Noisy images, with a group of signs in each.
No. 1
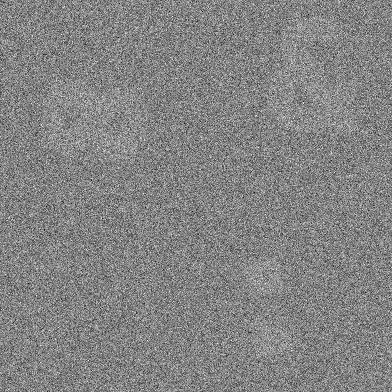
top left: infinity sign; top right: ampersand; bottom right: colon
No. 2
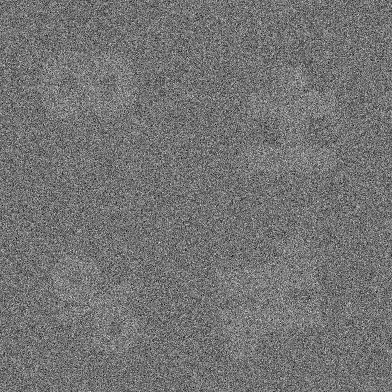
top left: infinity sign; top right: plus-minus sign; bottom left: percent sign; bottom right: not-equal sign
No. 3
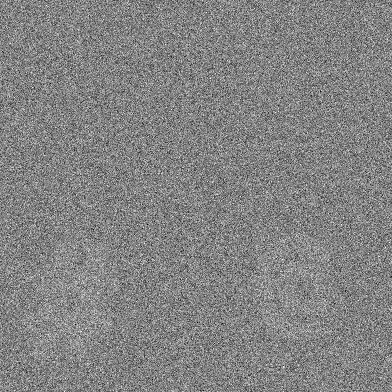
bottom left: hash sign; bottom right: at sign
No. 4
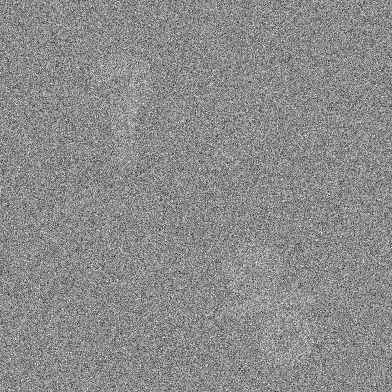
top left: question mark; bottom right: percent sign
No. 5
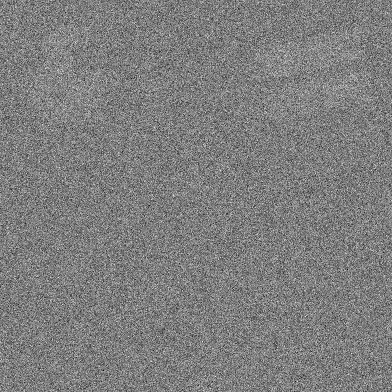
top left: ampersand; top right: equals sign
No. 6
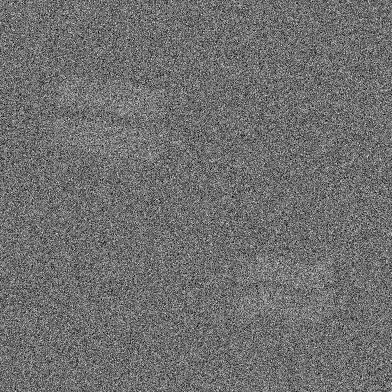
top left: equals sign; bottom right: approximately sign
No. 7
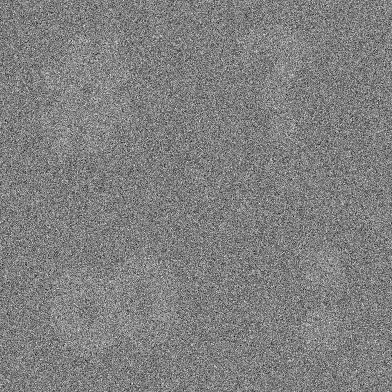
top left: hash sign; top right: question mark; bottom left: infinity sign; bottom right: colon
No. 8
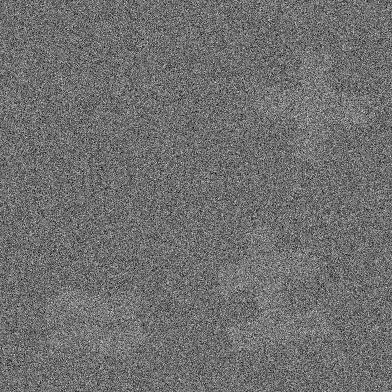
top right: plus sign; bottom left: approximately sign; bottom right: plus-minus sign
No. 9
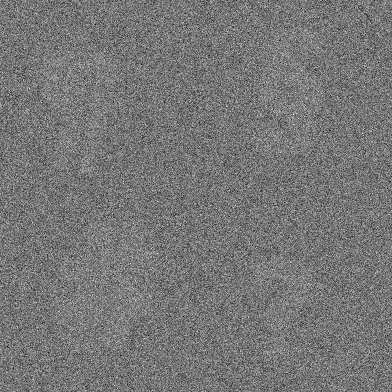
top left: pilcrow; top right: section sign; bottom left: hash sign; bottom right: question mark
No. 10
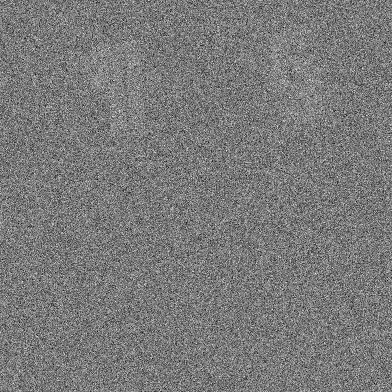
top left: pilcrow; top right: section sign
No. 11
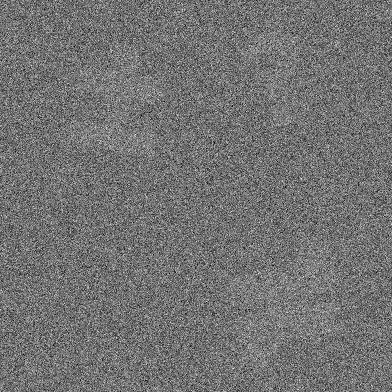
top left: plus-minus sign; top right: question mark; bottom right: not-equal sign
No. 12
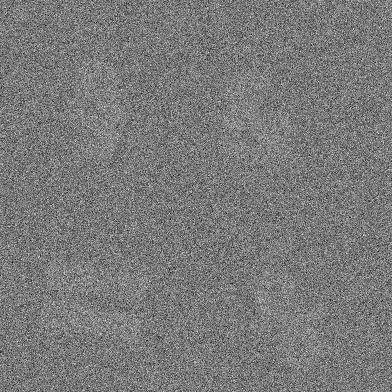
top left: section sign; top right: ampersand; bottom left: equals sign; bottom right: percent sign
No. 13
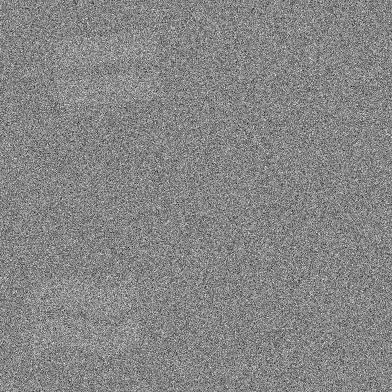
top left: equals sign; bottom left: approximately sign
